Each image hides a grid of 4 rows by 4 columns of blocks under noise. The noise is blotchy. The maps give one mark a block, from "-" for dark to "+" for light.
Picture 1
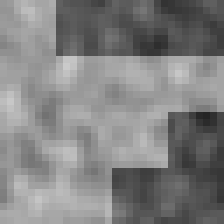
+ - - -
+ + + +
+ + + -
+ + - -
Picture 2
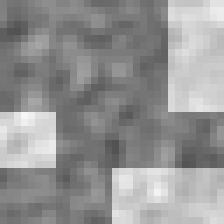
- - - +
- - - +
+ - - -
- - + +
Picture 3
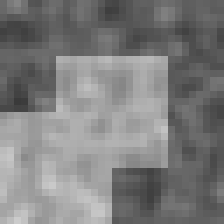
- - - -
- + + -
+ + + -
+ + - -
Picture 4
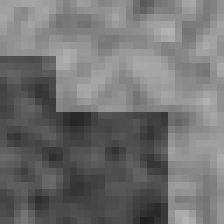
+ + + +
- + + +
- - - +
- - - +
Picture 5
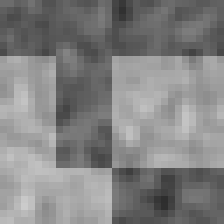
- - - -
+ - + +
+ - + +
+ + - -
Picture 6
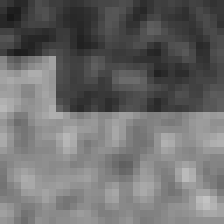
- - - -
+ - - -
+ + + +
+ + + +
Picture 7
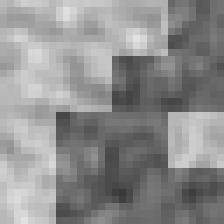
+ + + -
+ + - -
+ - - +
+ - - -
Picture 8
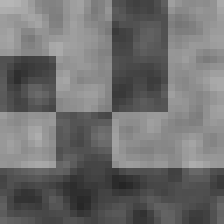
+ + - +
- + - +
+ - + +
- - - -
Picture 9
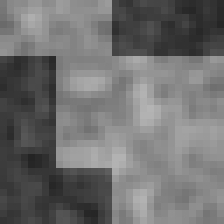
+ + - -
- + + +
- + + +
- - + +
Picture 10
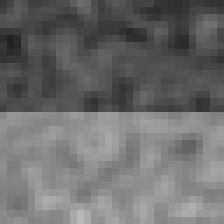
- - - -
- - - -
+ + + +
+ + + +
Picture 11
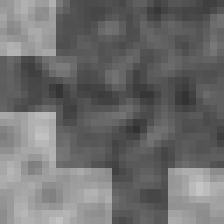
+ - - -
- - - -
+ - - -
+ + - +
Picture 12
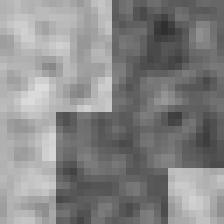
+ + - -
+ + - -
+ - - -
+ - - +
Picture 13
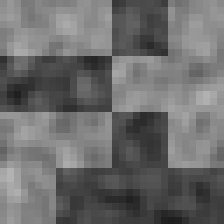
+ + - +
- - + +
+ + - +
+ - - -
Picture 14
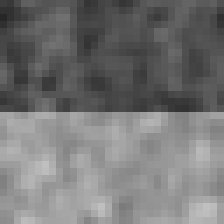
- - - -
- - - -
+ + + +
+ + + +
